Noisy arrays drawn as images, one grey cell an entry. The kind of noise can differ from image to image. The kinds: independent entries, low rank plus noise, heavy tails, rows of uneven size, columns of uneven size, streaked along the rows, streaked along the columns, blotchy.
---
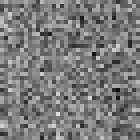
low rank plus noise
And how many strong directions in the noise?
five to eight
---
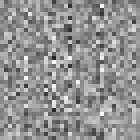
columns of uneven size
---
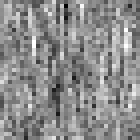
streaked along the columns
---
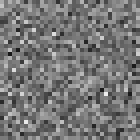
independent entries
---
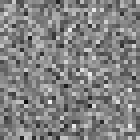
independent entries
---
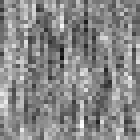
streaked along the columns
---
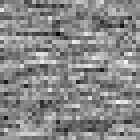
streaked along the rows
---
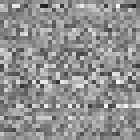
rows of uneven size
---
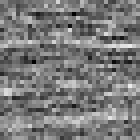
streaked along the rows
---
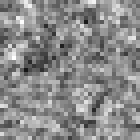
blotchy
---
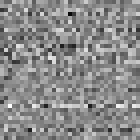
rows of uneven size
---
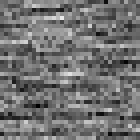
streaked along the rows
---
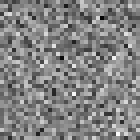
independent entries
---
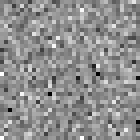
heavy tails
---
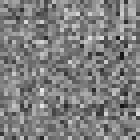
low rank plus noise
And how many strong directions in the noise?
two
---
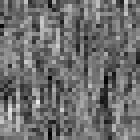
streaked along the columns
